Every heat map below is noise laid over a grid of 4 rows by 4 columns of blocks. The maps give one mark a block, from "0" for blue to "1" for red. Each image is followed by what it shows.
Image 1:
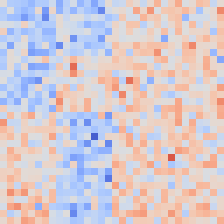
0 0 1 1
0 1 1 1
1 0 1 1
1 0 1 1
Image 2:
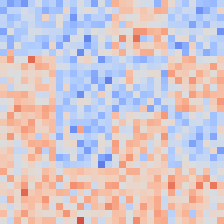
0 0 1 0
1 0 0 1
1 0 1 0
1 1 1 1
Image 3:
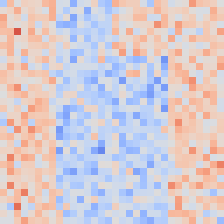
1 0 1 1
1 0 0 1
1 0 0 1
1 0 0 1
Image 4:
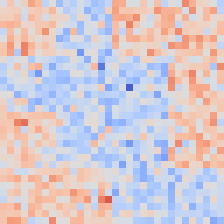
1 0 1 1
0 0 0 1
1 0 0 1
1 1 0 0
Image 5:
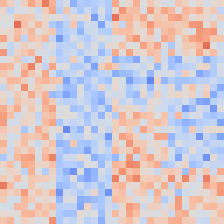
1 0 1 1
1 0 0 0
1 0 1 0
1 0 1 1
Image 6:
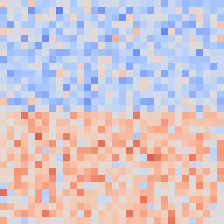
0 0 0 0
0 0 0 0
1 1 1 1
1 1 1 1
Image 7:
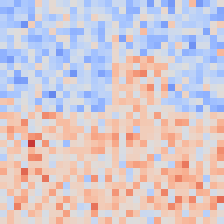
0 0 0 0
0 0 1 0
1 1 1 1
1 1 1 1
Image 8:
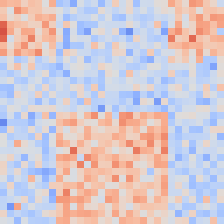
1 0 0 1
0 0 0 0
0 1 1 0
0 1 1 0
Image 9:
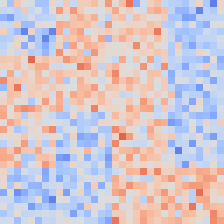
0 1 1 0
1 1 1 0
1 0 1 0
0 0 1 1
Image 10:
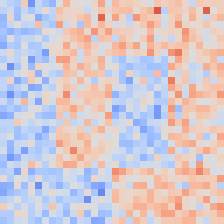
0 1 1 1
0 1 0 1
0 1 0 1
0 0 1 1
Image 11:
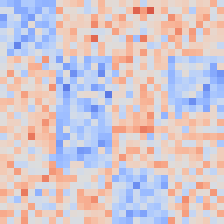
0 1 1 1
1 0 1 0
1 0 1 1
1 1 0 1
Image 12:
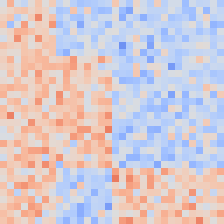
1 0 0 0
1 1 0 0
1 1 0 0
1 0 1 1
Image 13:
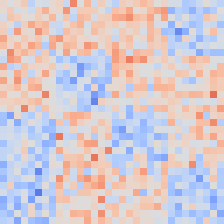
1 1 1 0
1 0 1 1
0 1 0 1
0 1 1 0
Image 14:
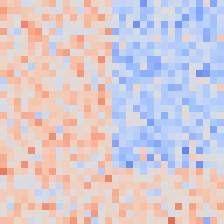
1 1 0 0
1 1 0 0
1 1 0 0
1 1 1 1
